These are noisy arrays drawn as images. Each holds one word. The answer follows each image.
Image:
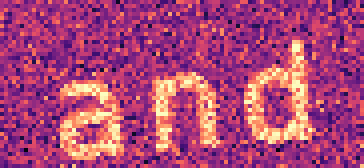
and
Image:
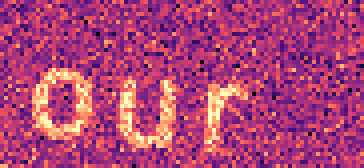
our
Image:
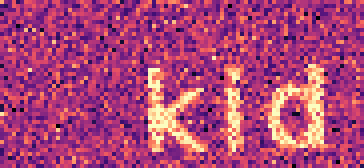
kid
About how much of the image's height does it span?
half
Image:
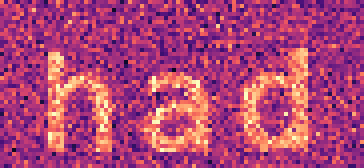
had
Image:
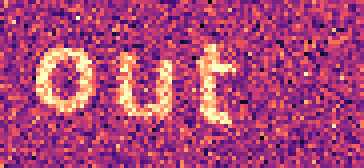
out
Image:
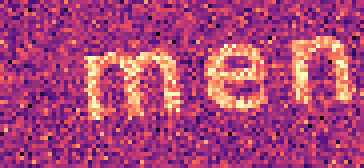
men
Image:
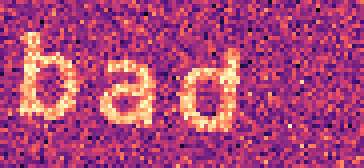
bad
